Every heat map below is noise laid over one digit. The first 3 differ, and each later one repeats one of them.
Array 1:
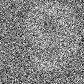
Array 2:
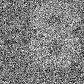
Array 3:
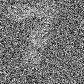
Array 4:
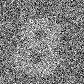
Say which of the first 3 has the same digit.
2
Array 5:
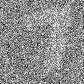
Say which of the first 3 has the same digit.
3
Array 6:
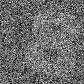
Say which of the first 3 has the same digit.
2
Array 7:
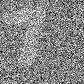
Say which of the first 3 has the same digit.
3
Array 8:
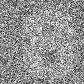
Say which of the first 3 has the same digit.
2
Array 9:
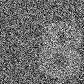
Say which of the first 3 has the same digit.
2
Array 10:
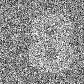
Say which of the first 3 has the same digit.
2
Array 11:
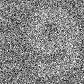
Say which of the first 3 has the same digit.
1
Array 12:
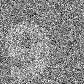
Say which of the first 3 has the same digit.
1
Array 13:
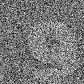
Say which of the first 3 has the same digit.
1
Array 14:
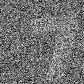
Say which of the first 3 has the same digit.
3
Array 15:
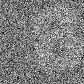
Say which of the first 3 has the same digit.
2
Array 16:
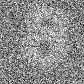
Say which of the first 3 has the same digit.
2
